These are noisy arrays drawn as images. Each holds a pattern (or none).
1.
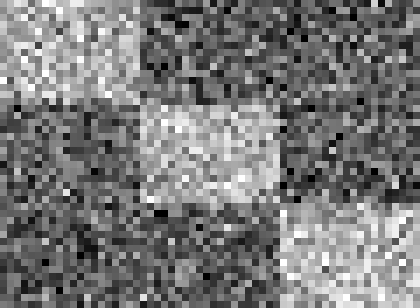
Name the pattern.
blocks along the diagonal
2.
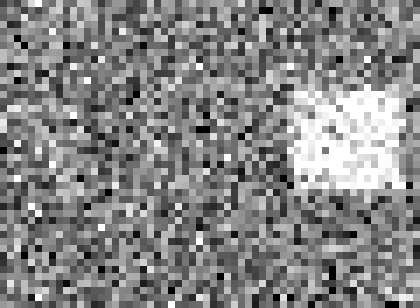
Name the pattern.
one block
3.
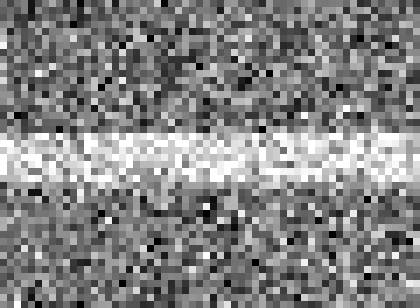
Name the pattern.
one band of rows
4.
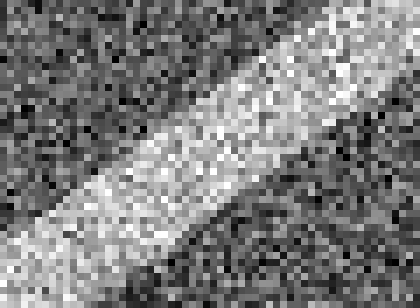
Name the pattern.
a diagonal band
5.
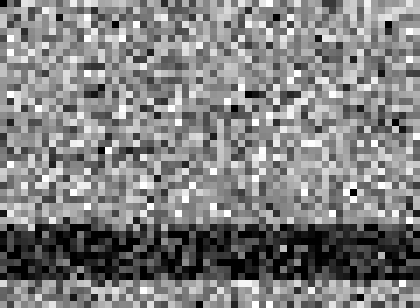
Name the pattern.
one band of rows
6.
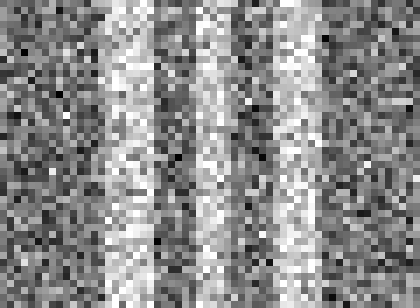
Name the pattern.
bands of columns
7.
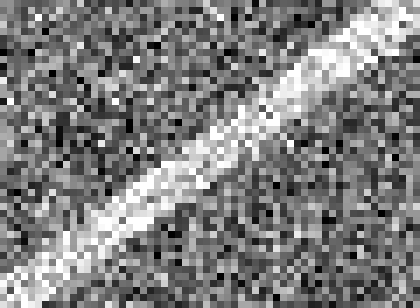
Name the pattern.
a diagonal band
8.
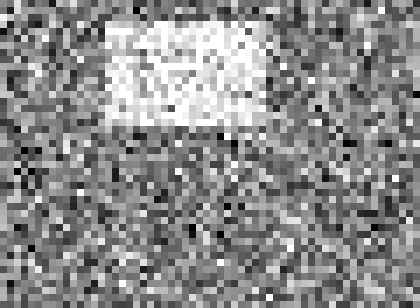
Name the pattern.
one block
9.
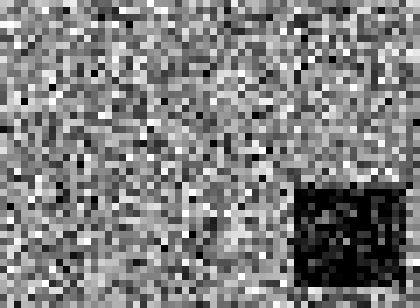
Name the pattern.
one block
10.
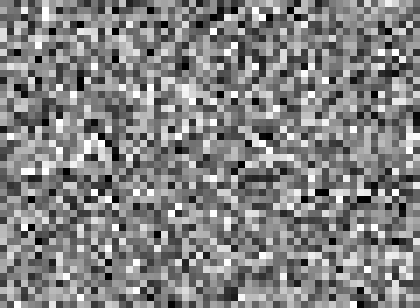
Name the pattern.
only noise
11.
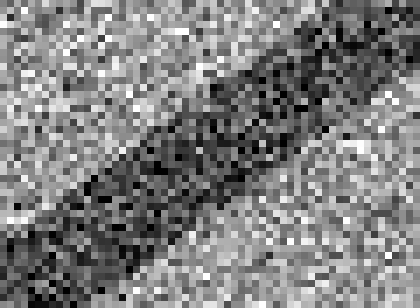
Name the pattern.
a diagonal band
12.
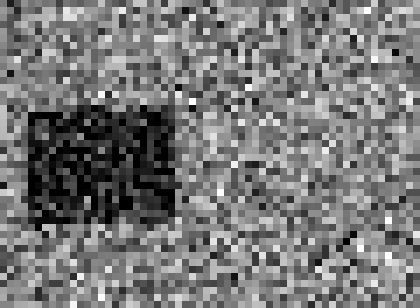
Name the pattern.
one block
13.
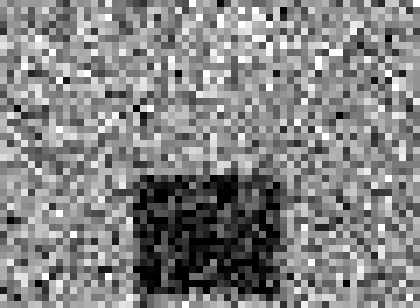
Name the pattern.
one block
